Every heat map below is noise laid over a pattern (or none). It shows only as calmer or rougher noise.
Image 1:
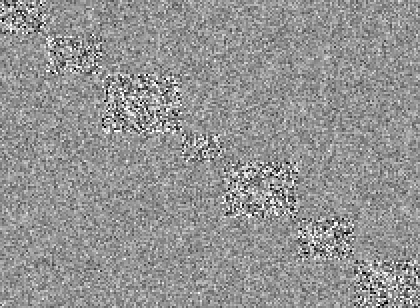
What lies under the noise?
blocks along the diagonal
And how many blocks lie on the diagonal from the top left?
7
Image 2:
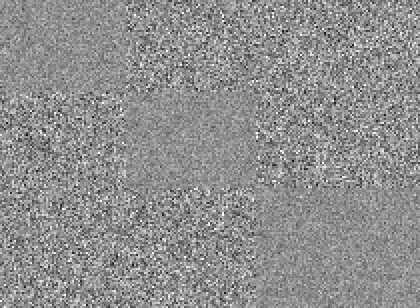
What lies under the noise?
blocks along the diagonal
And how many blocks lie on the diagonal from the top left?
3
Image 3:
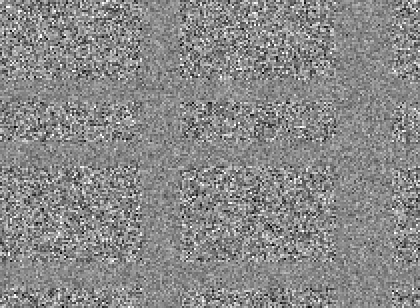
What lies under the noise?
bands of rows crossing bands of columns
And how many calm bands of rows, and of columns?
3 and 2
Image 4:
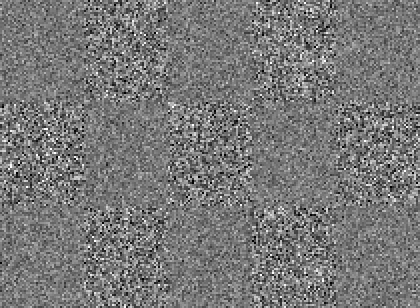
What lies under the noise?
a checkerboard
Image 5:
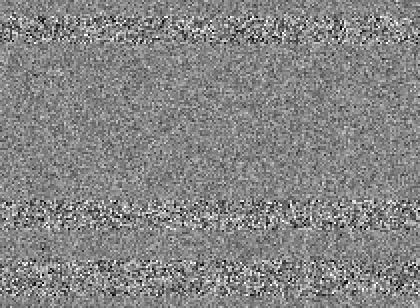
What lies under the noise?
bands of rows
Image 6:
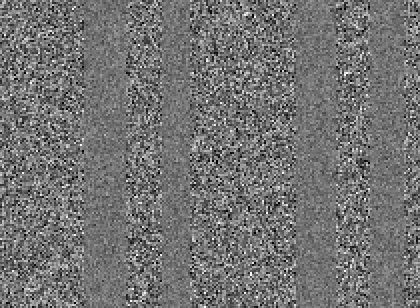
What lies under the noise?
bands of columns
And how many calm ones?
4
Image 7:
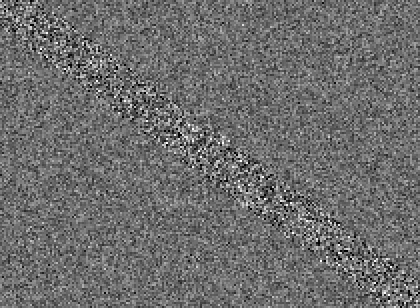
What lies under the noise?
a diagonal band
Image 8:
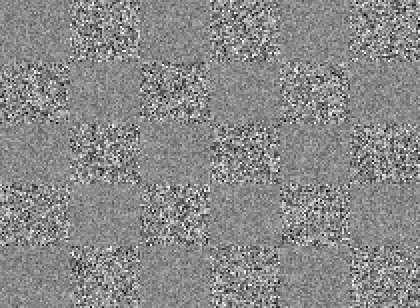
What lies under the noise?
a checkerboard
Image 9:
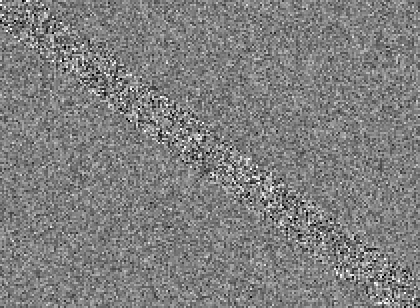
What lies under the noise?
a diagonal band
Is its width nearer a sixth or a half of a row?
a sixth
